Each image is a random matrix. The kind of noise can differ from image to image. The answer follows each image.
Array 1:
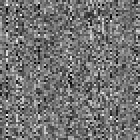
columns of uneven size
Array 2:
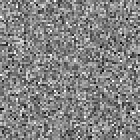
independent entries
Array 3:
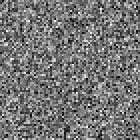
independent entries
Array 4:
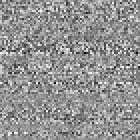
rows of uneven size
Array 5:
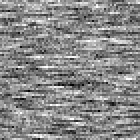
streaked along the rows
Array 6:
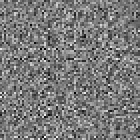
low rank plus noise
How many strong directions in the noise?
two
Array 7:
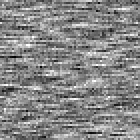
streaked along the rows
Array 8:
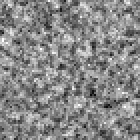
blotchy
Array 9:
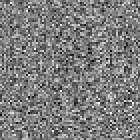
low rank plus noise
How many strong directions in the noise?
three or four
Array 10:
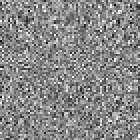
low rank plus noise
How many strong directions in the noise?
five to eight
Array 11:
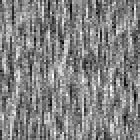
streaked along the columns
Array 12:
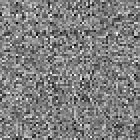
low rank plus noise
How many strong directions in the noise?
three or four
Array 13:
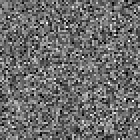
independent entries
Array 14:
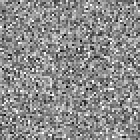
independent entries
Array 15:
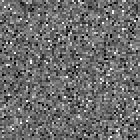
heavy tails
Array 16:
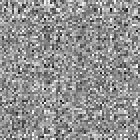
low rank plus noise
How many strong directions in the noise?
three or four
